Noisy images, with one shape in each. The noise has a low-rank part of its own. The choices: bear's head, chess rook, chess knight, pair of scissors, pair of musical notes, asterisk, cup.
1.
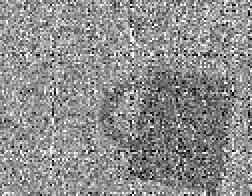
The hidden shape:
cup
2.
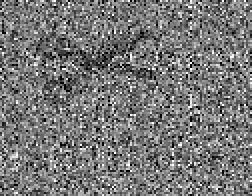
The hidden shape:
pair of scissors
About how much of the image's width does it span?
half
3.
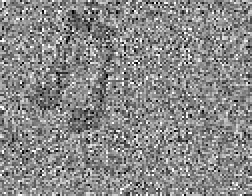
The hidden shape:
pair of musical notes
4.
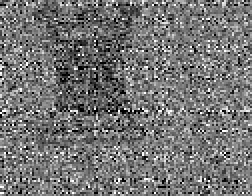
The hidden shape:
chess rook
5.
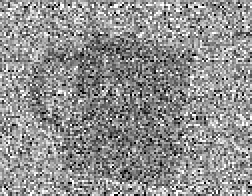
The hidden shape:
cup
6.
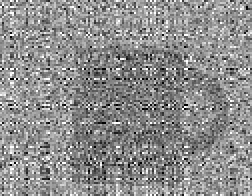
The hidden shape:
cup
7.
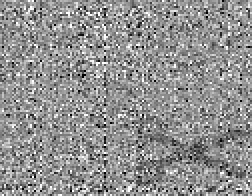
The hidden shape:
pair of scissors
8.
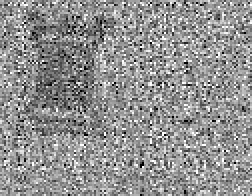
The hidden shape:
chess rook
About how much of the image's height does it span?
two thirds
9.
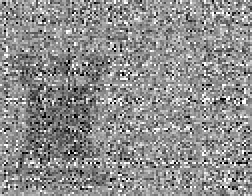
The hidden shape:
chess rook
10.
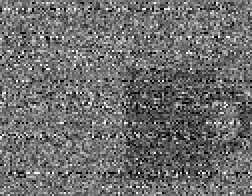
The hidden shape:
cup
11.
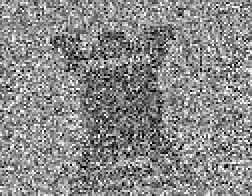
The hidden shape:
chess rook
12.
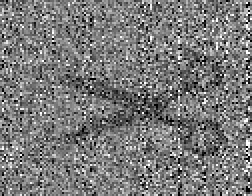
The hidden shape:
pair of scissors
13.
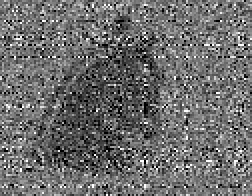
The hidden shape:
chess knight
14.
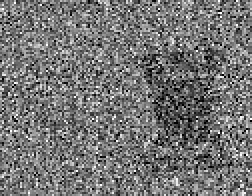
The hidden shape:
chess rook
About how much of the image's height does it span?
two thirds
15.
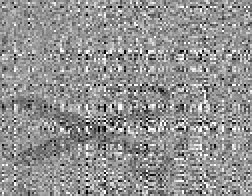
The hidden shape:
pair of scissors
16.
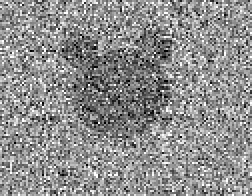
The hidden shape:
bear's head
